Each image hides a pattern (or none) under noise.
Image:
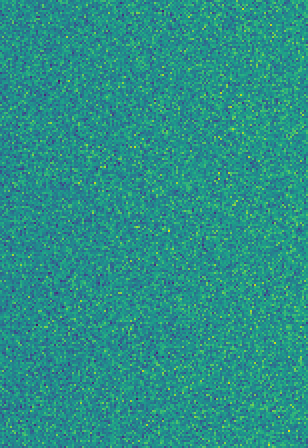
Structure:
a smooth slope
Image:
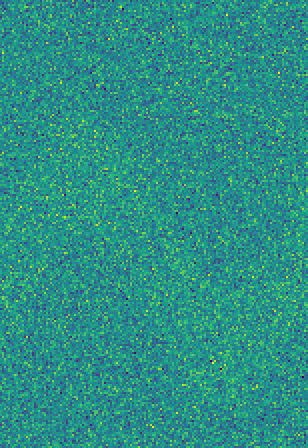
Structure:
a wavy band
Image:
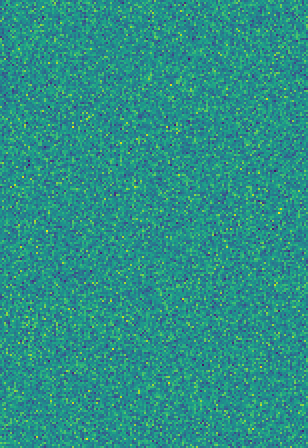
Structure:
only noise
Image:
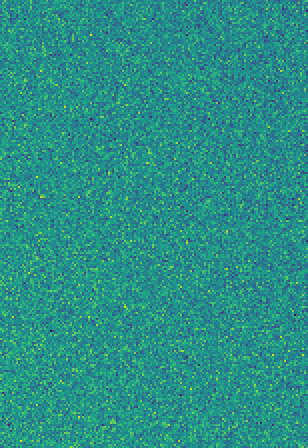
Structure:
a smooth slope
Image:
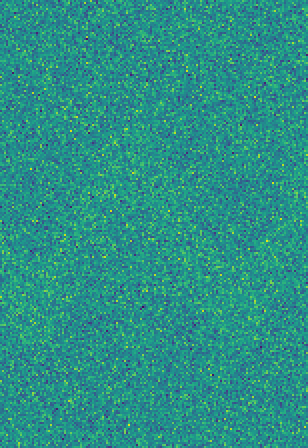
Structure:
a wavy band
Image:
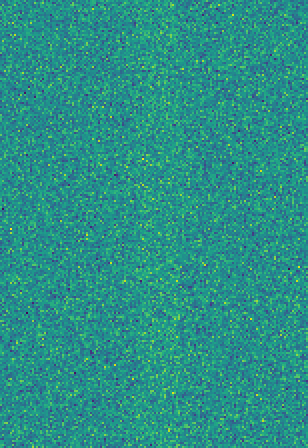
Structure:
one vertical stripe
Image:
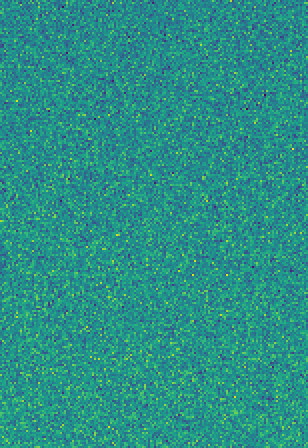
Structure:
a smooth slope
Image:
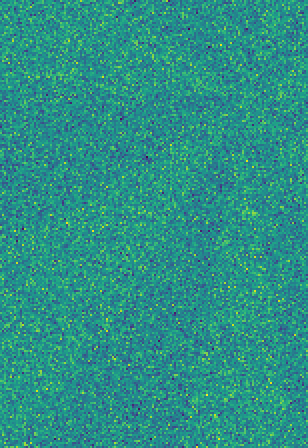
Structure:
spokes from one point
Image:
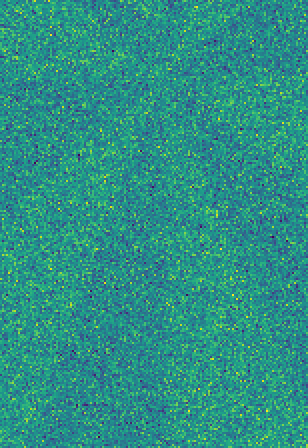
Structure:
spokes from one point
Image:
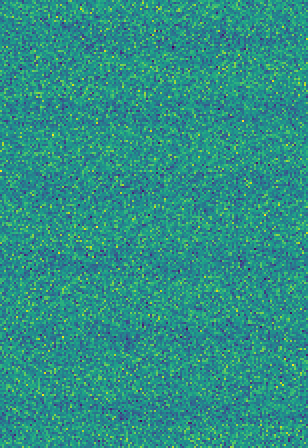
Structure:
horizontal stripes
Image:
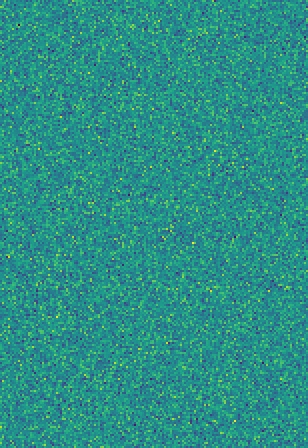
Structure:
only noise
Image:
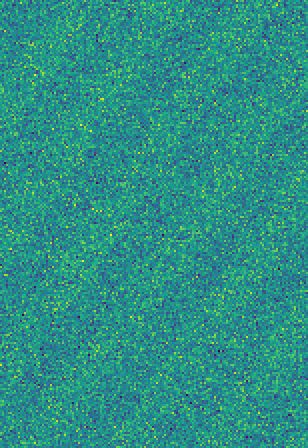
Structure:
diagonal stripes
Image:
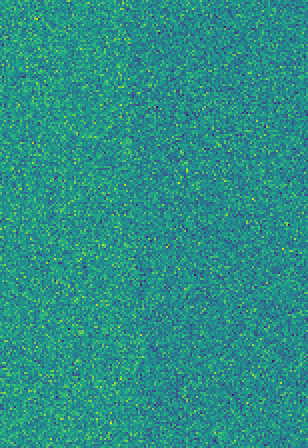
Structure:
a sharp edge
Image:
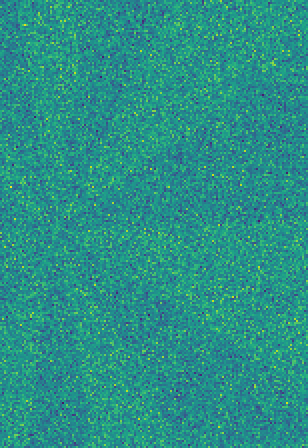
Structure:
spokes from one point
